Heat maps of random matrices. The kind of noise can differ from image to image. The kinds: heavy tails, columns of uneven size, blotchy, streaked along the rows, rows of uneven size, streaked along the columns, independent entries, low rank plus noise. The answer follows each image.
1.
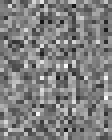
low rank plus noise
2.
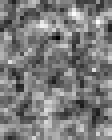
blotchy
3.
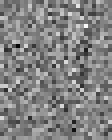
independent entries
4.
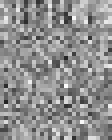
low rank plus noise
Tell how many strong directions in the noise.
one
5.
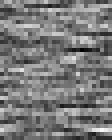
streaked along the rows
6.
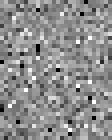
heavy tails
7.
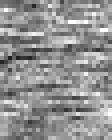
streaked along the rows
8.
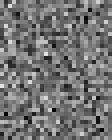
independent entries
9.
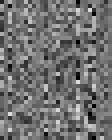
columns of uneven size
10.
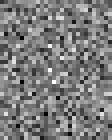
independent entries
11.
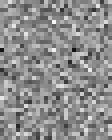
independent entries
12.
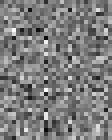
low rank plus noise
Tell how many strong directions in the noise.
two
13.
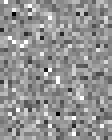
heavy tails
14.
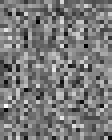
low rank plus noise
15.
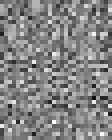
low rank plus noise
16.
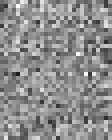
low rank plus noise
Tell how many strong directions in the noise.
five to eight
